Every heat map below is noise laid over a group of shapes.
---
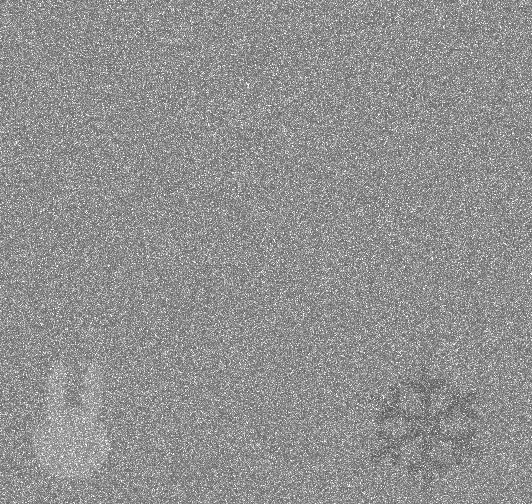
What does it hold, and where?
bottom left: light rabbit's head; bottom right: dark snowflake
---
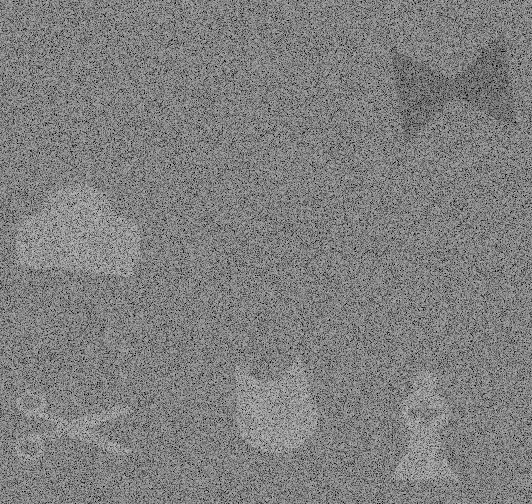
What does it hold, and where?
top right: dark bow tie; middle left: light cloud; bottom left: light pair of scissors; bottom middle: light cat's head; bottom right: light chess bishop
